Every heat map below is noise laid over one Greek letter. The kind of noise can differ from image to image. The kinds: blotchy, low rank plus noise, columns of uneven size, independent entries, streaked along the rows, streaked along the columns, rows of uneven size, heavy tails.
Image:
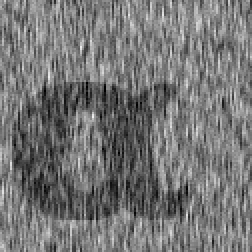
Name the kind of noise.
streaked along the columns
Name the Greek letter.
alpha
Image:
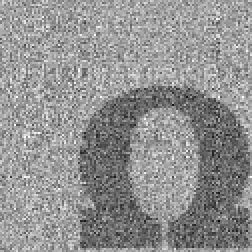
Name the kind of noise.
low rank plus noise
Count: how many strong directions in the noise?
five to eight
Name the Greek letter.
omega
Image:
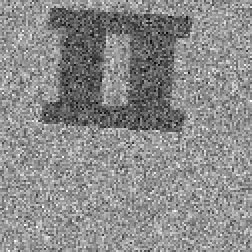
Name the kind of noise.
independent entries
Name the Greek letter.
pi
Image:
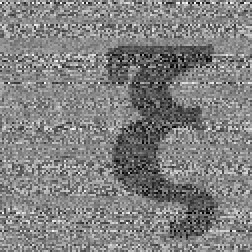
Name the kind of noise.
rows of uneven size
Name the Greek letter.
xi
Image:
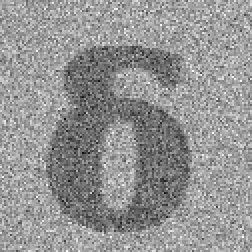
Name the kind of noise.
independent entries
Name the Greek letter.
delta
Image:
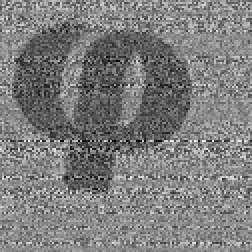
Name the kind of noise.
rows of uneven size
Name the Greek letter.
phi
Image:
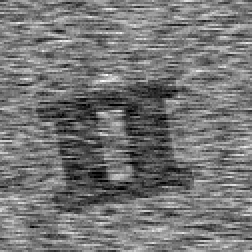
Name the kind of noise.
streaked along the rows
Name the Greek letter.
pi
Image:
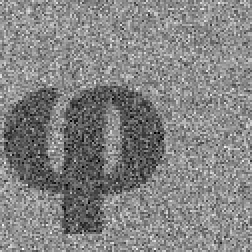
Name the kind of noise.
independent entries
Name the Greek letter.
phi
